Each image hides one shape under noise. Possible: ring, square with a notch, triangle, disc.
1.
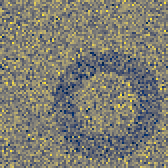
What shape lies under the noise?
ring
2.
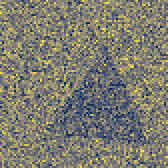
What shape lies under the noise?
triangle
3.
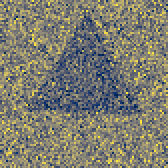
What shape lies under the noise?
triangle
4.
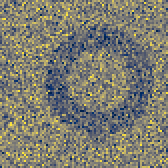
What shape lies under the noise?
ring
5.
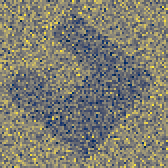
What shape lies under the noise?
square with a notch
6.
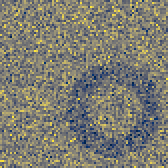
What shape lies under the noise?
ring
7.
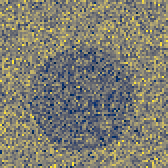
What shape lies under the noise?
disc
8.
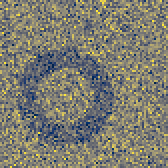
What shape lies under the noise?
ring
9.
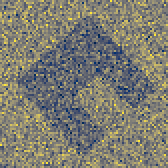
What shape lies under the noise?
square with a notch
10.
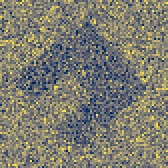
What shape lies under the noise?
square with a notch
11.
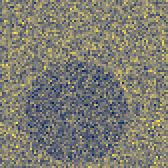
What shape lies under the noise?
disc
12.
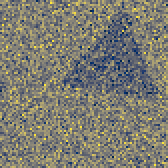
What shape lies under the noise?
triangle
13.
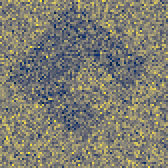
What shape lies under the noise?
square with a notch
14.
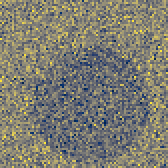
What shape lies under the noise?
disc
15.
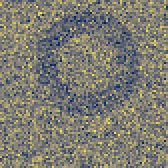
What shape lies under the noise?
ring
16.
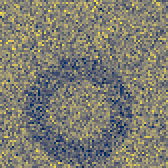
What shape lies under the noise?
ring
